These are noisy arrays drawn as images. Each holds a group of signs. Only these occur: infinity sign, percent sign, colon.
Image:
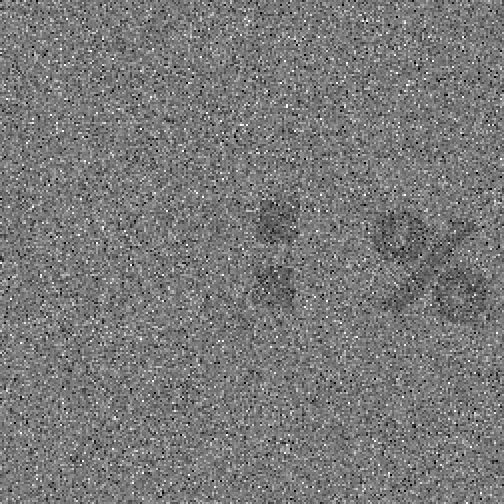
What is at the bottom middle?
nothing
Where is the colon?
centre
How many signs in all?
2
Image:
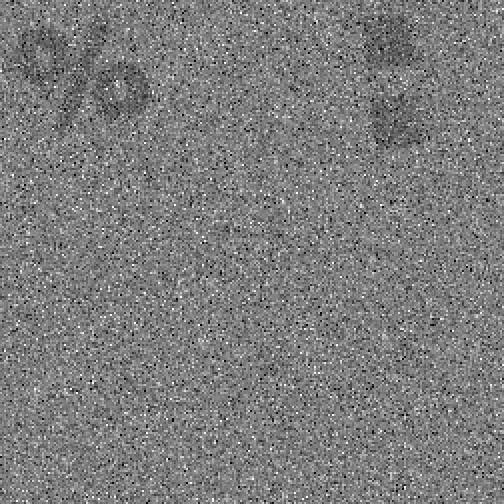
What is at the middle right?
nothing
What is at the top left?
percent sign
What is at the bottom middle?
nothing
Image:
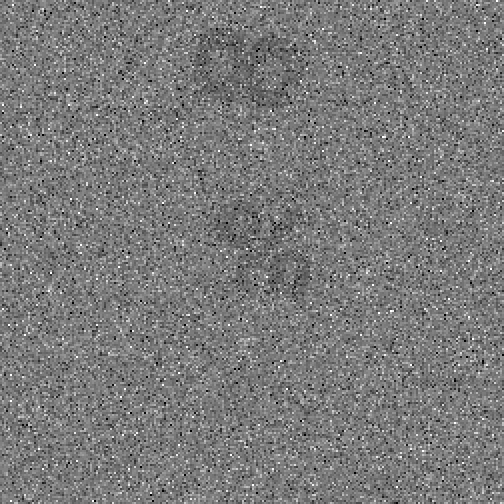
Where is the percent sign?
centre
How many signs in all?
2
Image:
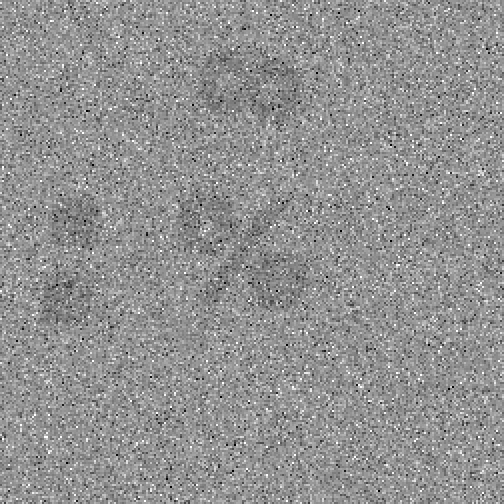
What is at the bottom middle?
nothing
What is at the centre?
percent sign
